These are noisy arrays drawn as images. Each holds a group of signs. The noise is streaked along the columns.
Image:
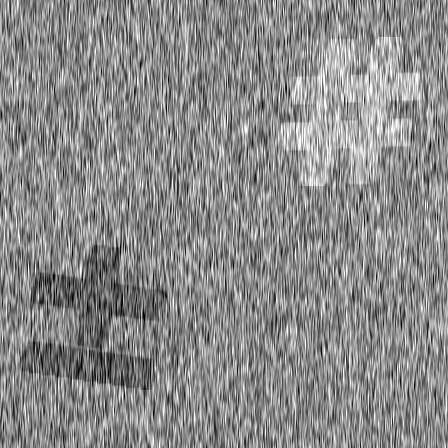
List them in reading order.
top right: light hash sign; bottom left: dark plus-minus sign
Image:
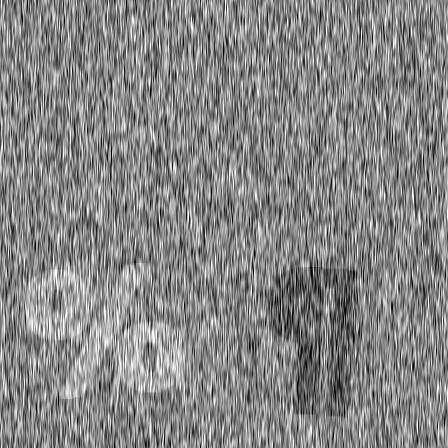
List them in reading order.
bottom left: light percent sign; bottom right: dark pilcrow
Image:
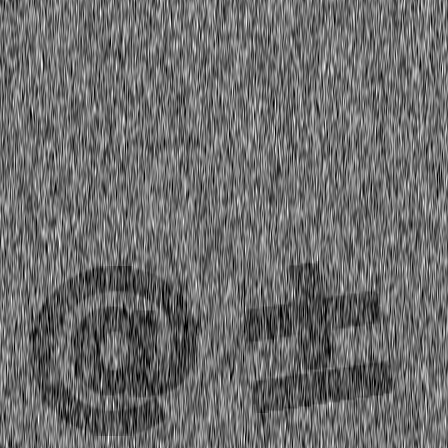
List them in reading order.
bottom left: dark at sign; bottom right: dark plus-minus sign
